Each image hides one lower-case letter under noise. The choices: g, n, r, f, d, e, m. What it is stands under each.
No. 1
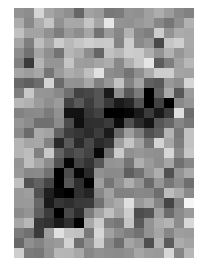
dark r
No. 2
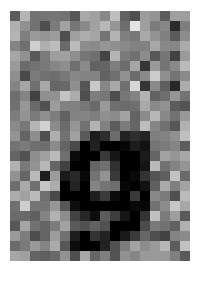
dark g
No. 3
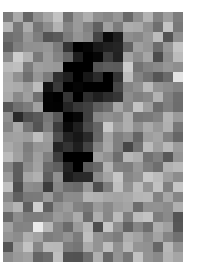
dark f
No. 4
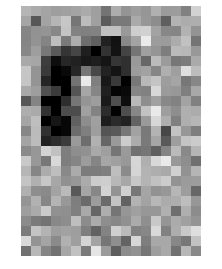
dark n
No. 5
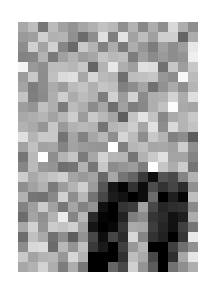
dark n
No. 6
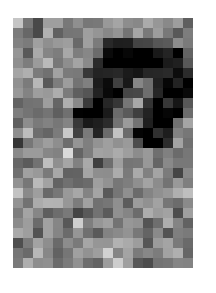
dark n
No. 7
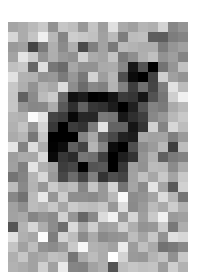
dark d
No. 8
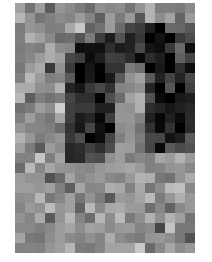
dark n
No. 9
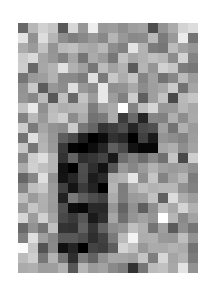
dark r
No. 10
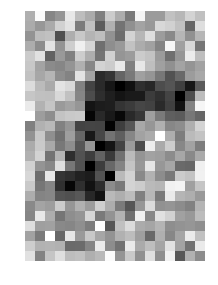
dark r
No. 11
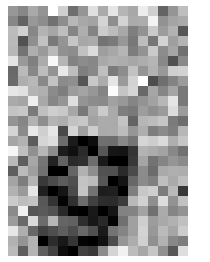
dark g
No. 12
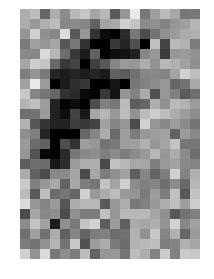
dark f
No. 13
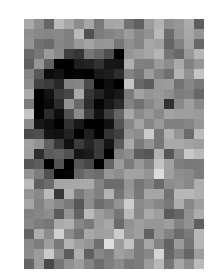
dark g
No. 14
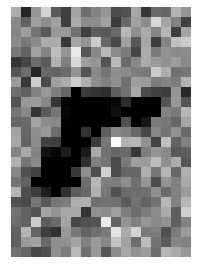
dark r
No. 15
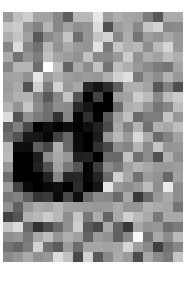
dark d
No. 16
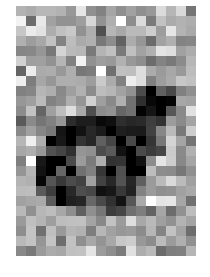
dark d
